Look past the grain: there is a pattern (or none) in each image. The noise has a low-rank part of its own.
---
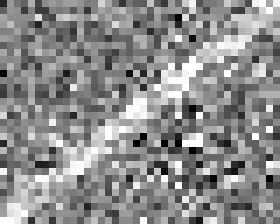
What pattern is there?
a diagonal band
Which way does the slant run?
bottom left to top right
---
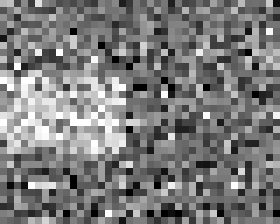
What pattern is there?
one block
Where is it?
middle left
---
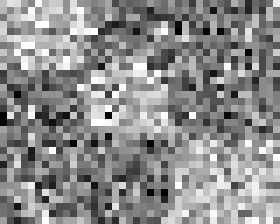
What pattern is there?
blocks along the diagonal
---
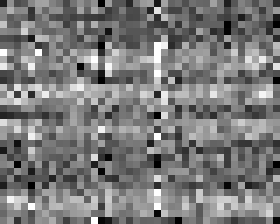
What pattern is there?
bands of rows
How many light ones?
4
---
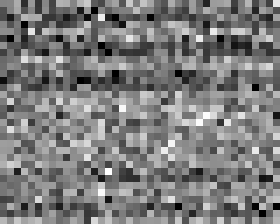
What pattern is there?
bands of rows
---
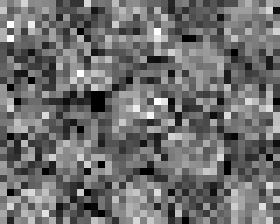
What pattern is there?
a checkerboard
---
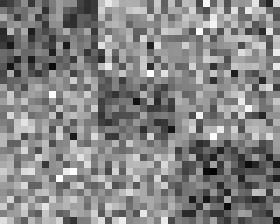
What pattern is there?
blocks along the diagonal
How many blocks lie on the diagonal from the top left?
3
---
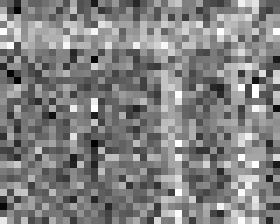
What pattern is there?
bands of rows crossing bands of columns
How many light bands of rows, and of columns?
1 and 2
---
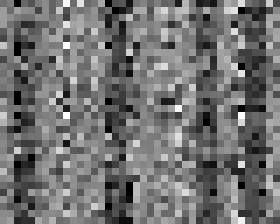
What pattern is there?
bands of columns
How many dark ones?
4
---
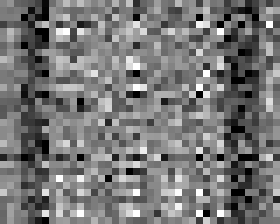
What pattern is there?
bands of columns
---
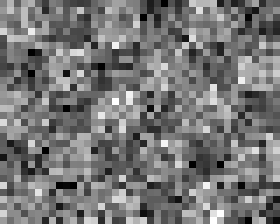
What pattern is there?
a checkerboard
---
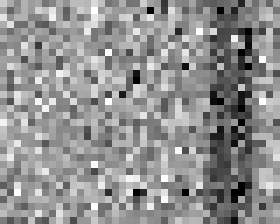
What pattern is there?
one band of columns
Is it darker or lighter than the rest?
darker
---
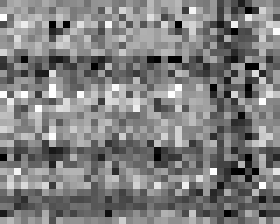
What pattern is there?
bands of rows crossing bands of columns
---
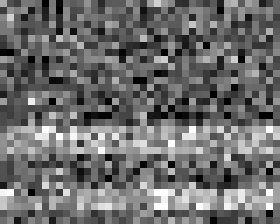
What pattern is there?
bands of rows
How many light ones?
2
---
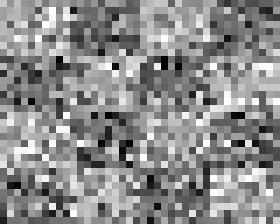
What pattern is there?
a checkerboard
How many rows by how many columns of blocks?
4 by 4
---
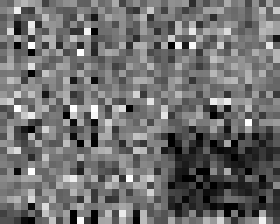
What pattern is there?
one block
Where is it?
bottom right
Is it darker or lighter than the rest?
darker
